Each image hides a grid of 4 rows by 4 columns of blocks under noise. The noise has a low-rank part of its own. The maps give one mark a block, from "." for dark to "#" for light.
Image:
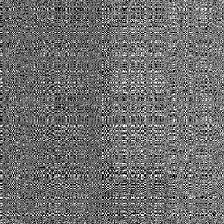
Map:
. . # #
. . # #
. . # #
. . . #
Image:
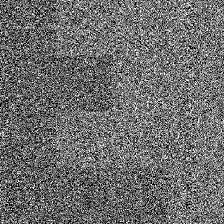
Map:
. # # #
. . # #
. # # #
. . . #
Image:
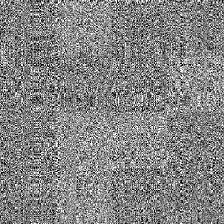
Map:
. # . .
. . . #
. # # .
. # . .
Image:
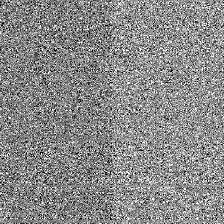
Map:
. . # #
. . # #
. . # #
. . # #
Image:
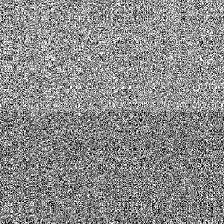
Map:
# # # #
# # # #
. . . .
. . . .
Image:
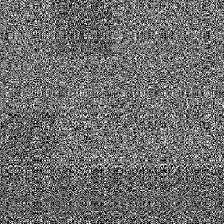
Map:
# . # #
# # # #
. # # #
. . . .
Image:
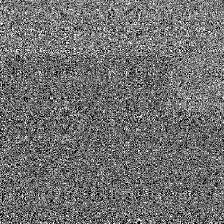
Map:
# # # #
. . . #
. . . .
. . . .
